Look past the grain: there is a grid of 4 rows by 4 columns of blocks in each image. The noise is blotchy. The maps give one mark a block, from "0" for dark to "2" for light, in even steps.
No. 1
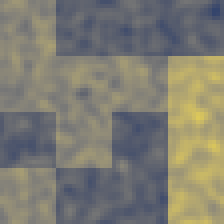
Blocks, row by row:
1000
1112
0102
1002
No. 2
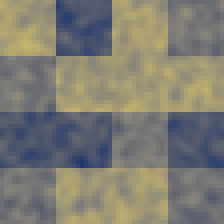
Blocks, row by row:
2021
1222
0010
1221
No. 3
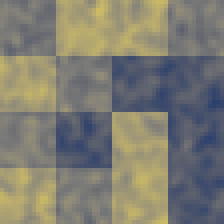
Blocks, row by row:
1221
2100
1020
2120
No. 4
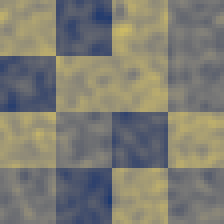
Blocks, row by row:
2021
0221
2102
1021
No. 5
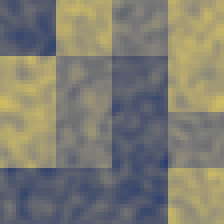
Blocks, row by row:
0212
2102
2101
0002
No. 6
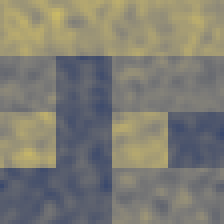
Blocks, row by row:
2222
1011
2020
0011
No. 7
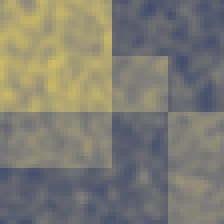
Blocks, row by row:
2200
2210
1101
0001
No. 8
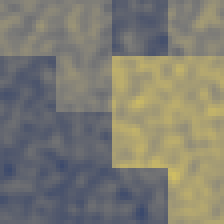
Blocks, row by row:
1101
0122
0022
0002
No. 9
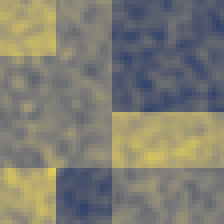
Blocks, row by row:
2100
1100
1122
2011
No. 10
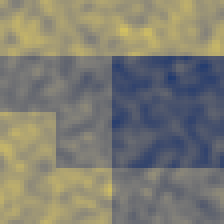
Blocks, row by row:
2222
1100
2100
2211
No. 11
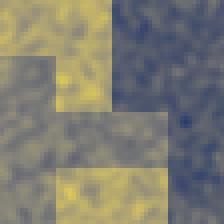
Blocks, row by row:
2200
1200
1110
1220
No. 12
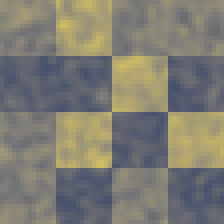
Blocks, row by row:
1211
0020
1202
1010
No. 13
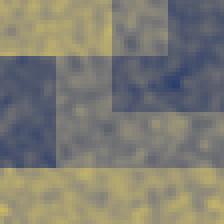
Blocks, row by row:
2210
0100
0111
2222
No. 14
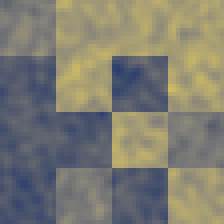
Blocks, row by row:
1222
0202
0021
0102
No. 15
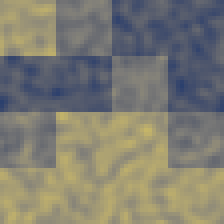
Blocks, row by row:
2100
0010
1221
2222
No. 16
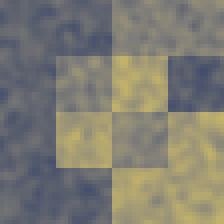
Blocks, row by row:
0011
0120
0212
0022
